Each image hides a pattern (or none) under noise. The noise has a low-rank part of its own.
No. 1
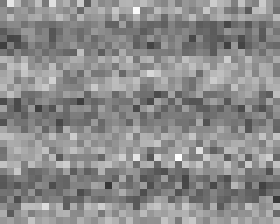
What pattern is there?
horizontal stripes
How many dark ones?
3
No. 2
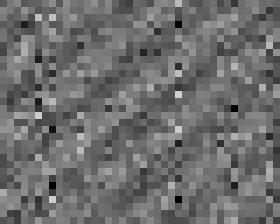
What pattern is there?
diagonal stripes
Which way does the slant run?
bottom left to top right
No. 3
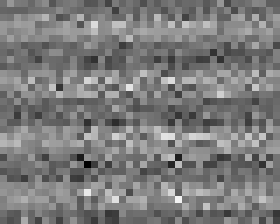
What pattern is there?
horizontal stripes
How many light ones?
4
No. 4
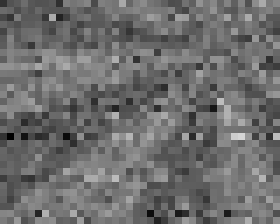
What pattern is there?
spokes from one point
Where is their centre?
top right
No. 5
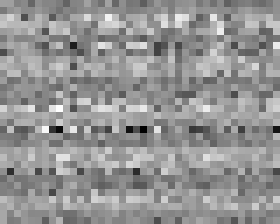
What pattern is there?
horizontal stripes
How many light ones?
5
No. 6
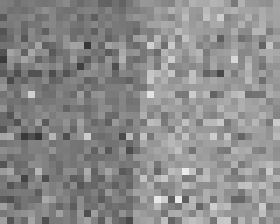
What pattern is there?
a sharp edge
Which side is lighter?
right
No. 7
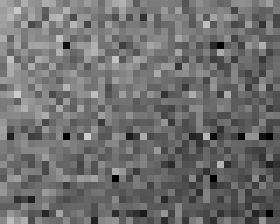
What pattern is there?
a smooth slope
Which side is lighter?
top left
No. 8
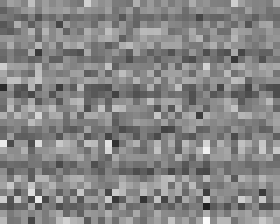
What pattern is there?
horizontal stripes
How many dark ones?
6
